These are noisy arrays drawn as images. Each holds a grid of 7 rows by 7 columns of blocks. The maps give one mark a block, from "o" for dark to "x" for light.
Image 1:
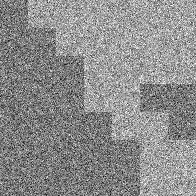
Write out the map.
oxxxxxx
ooxxxxx
oooxxxx
oooxxoo
ooooxxo
oooooxx
oooooxx
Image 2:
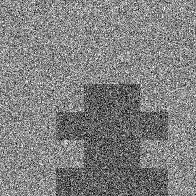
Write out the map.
xxxxxxx
xxxxxxx
xxxxxxx
xxxooxx
xxoooox
xxxooxx
xxoooox
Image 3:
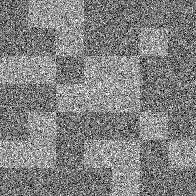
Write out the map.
oxxoooo
ooxooxo
xxoxxoo
ooxxxoo
oxoooxo
xxoxxox
ooooxoo
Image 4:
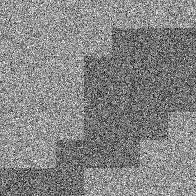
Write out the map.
xxxxxxx
xxxxooo
xxxoooo
xxxoooo
xxxooox
xxoooxx
oooxxxx
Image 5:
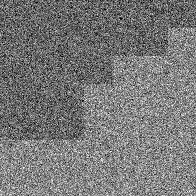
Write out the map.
ooooooo
oooooox
ooooxxx
oooxxxx
oooxxxx
xxxxxxx
xxxxxxx
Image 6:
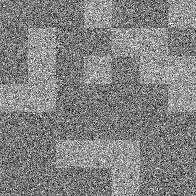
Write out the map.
oooxoox
oxooxxo
oxoxoxx
xxoooox
ooooooo
ooxxxoo
ooooxoo
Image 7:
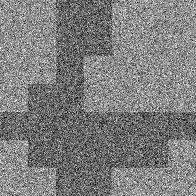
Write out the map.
xxooxxx
xxooxxx
xxoxxxx
xooxxxx
ooooooo
xooooox
xxooxxx
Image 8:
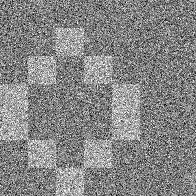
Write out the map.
ooooooo
ooxoooo
oxoxooo
xoooxoo
xoooxoo
oxoxooo
ooxoooo
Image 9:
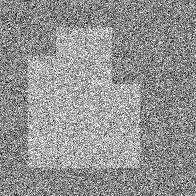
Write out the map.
ooooooo
ooxxooo
oxxxooo
oxxxxoo
oxxxxoo
oxxxxoo
ooooooo
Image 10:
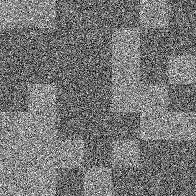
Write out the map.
xxoooxo
ooooxoo
ooooxox
oxooxxo
xxoooxx
xxxoxoo
xxoxooo
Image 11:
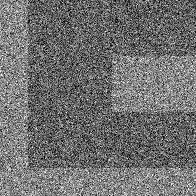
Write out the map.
xoooooo
xoooooo
xoooxxx
xoooxxx
xoooooo
xoooooo
xxxxxxx
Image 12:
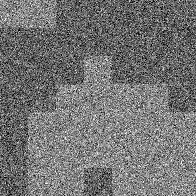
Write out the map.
xxooooo
ooooooo
oooxooo
ooxxxxo
oxxxxxx
oxxxxxx
oxxoxxx
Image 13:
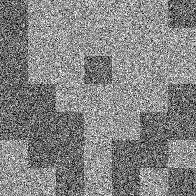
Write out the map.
oxxxxxo
oxxxxxx
oxxoxxx
ooxxxxo
oooxxoo
xooxoox
xxoxoxo
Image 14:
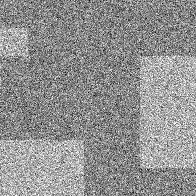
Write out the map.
ooooooo
xoooooo
oooooxx
oooooxx
oooooxx
xxxooxx
xxxoooo
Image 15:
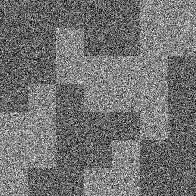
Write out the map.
oooooxx
ooxooxx
ooxxxxo
oxoxxxo
xxoooxo
xxooxoo
xooxxoo
